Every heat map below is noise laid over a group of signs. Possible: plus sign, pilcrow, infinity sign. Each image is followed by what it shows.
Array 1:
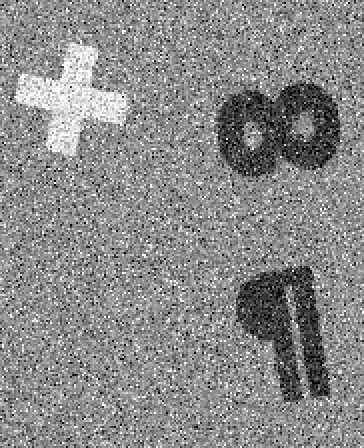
top left: light plus sign; top right: dark infinity sign; bottom right: dark pilcrow
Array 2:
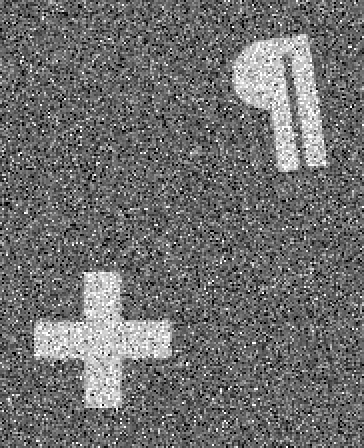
top right: light pilcrow; bottom left: light plus sign
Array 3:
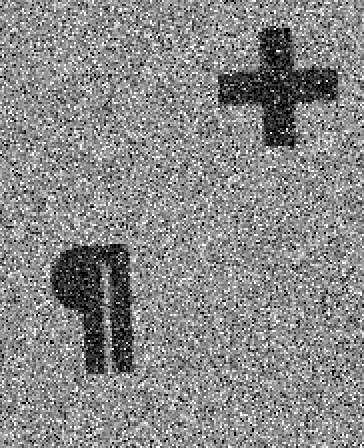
top right: dark plus sign; bottom left: dark pilcrow
